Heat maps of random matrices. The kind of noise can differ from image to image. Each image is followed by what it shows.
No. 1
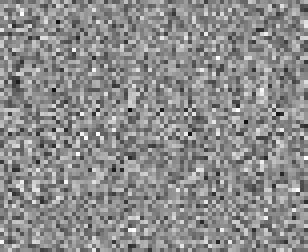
low rank plus noise
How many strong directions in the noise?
three or four
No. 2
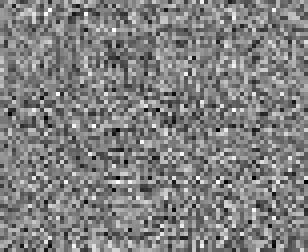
low rank plus noise
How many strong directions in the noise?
three or four
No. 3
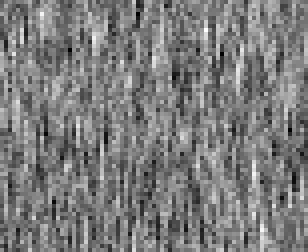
streaked along the columns
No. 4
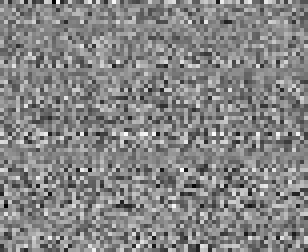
rows of uneven size
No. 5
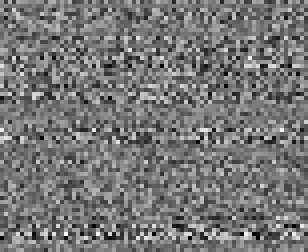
rows of uneven size
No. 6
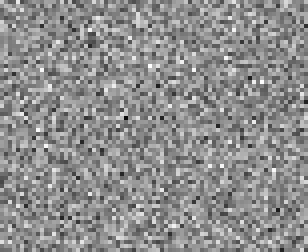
independent entries
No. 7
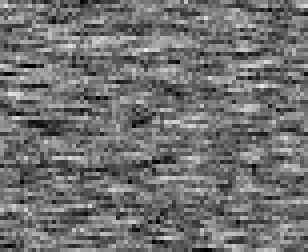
streaked along the rows
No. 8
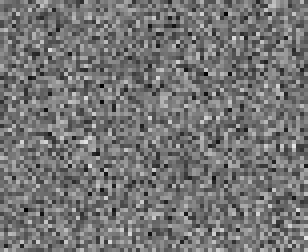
independent entries
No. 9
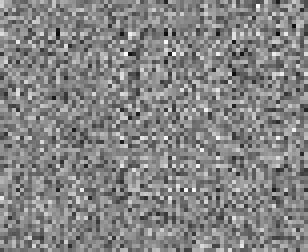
low rank plus noise
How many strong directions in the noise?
one
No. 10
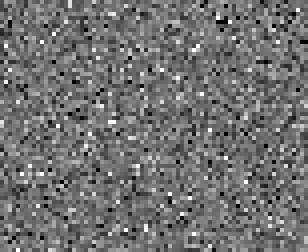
heavy tails
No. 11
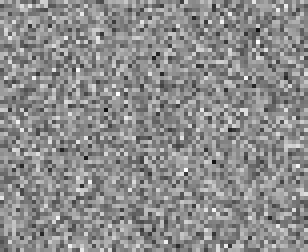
independent entries
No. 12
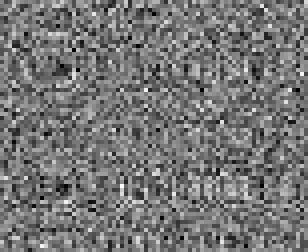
low rank plus noise
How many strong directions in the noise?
one
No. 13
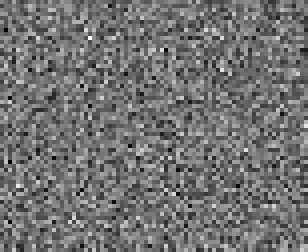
low rank plus noise
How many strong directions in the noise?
three or four
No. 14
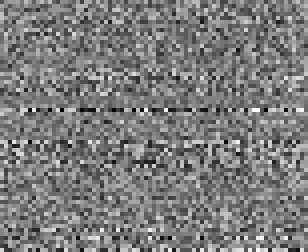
rows of uneven size
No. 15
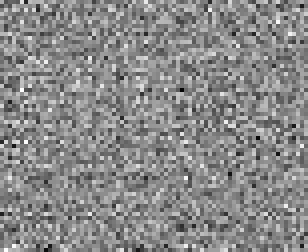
low rank plus noise
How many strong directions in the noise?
two
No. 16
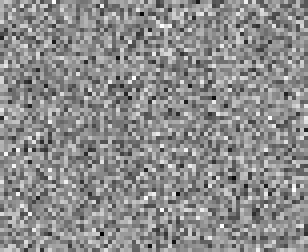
independent entries
